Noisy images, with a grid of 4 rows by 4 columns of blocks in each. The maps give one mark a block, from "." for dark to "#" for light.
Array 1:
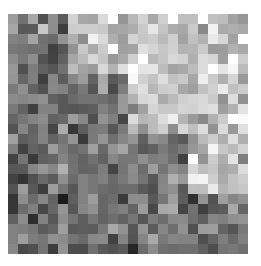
. # # #
. . # #
. . . #
. . . .
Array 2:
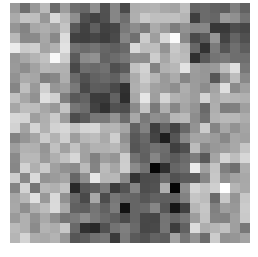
# . # .
# . # #
# # . #
# . . #
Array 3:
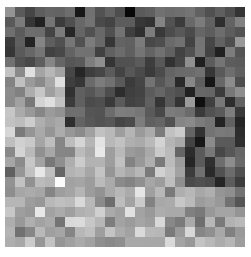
. . . .
# . . .
# # # .
# # # #
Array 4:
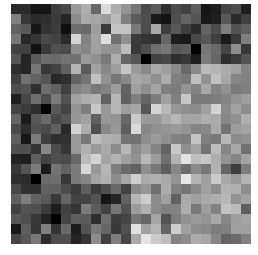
. # . .
. # # #
. # # #
. . # #
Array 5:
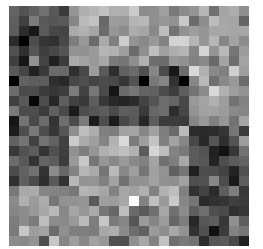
. # # #
. . . #
. # # .
# # # .
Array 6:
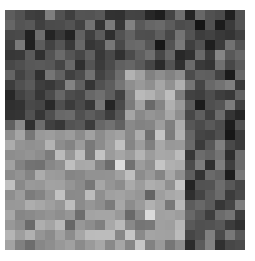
. . . .
. . # .
# # # .
# # # .
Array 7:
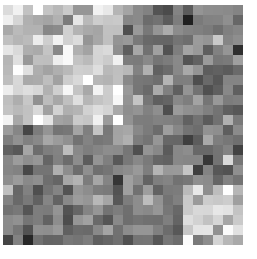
# # . .
# # . .
. . . .
. . . #
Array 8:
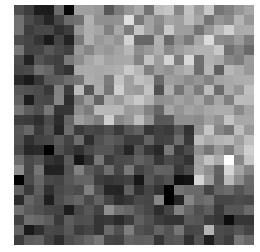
. # # #
. # # #
. . . #
. . . .
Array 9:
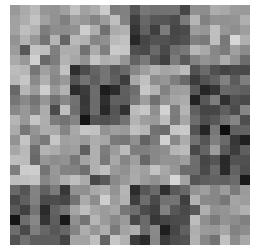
# # . #
# . # .
# # # .
. # . #
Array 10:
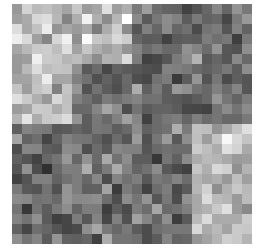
# # . .
# . . .
. . . #
. . . #
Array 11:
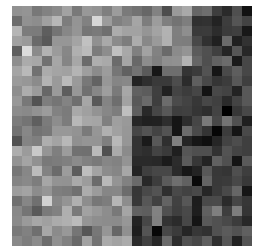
# # # .
# # . .
# # . .
# # . .
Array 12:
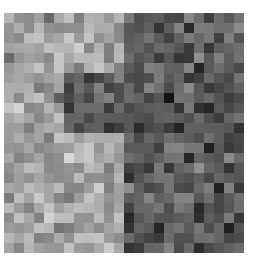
# # . .
# . . .
# # . .
# # . .
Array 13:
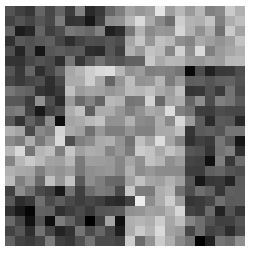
. . # #
. # # .
# # # .
. . # .
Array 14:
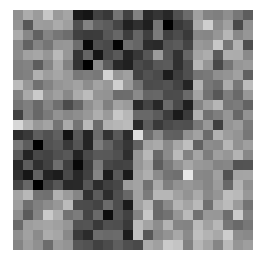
# . . #
# # . #
. . # #
# . # #
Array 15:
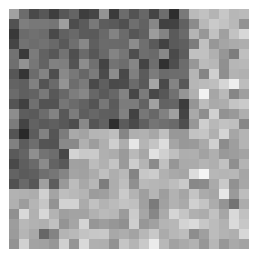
. . . #
. . . #
. # # #
# # # #
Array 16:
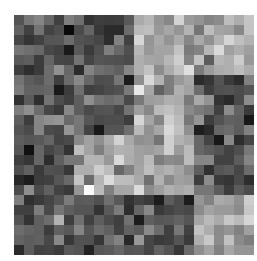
. . # #
. . # .
. # # .
. . . #
